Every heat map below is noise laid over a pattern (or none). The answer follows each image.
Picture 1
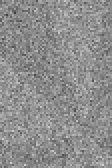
spokes from one point
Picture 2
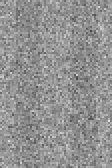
vertical stripes
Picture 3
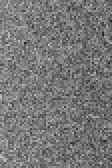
a smooth slope
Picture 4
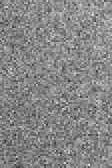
a smooth slope
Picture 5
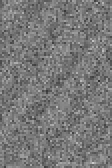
diagonal stripes
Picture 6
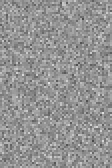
only noise
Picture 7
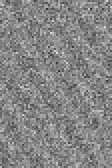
diagonal stripes
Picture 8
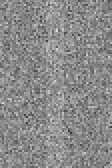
one vertical stripe
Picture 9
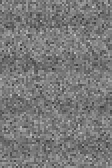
horizontal stripes
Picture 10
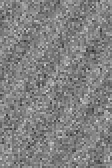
diagonal stripes
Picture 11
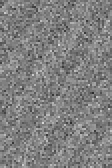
diagonal stripes
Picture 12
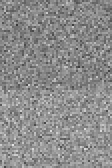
a sharp edge
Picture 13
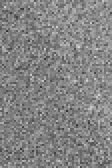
a sharp edge
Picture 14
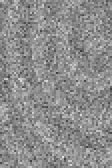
rings round one point
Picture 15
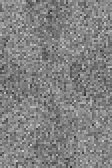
spokes from one point
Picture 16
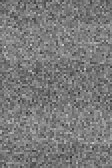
horizontal stripes
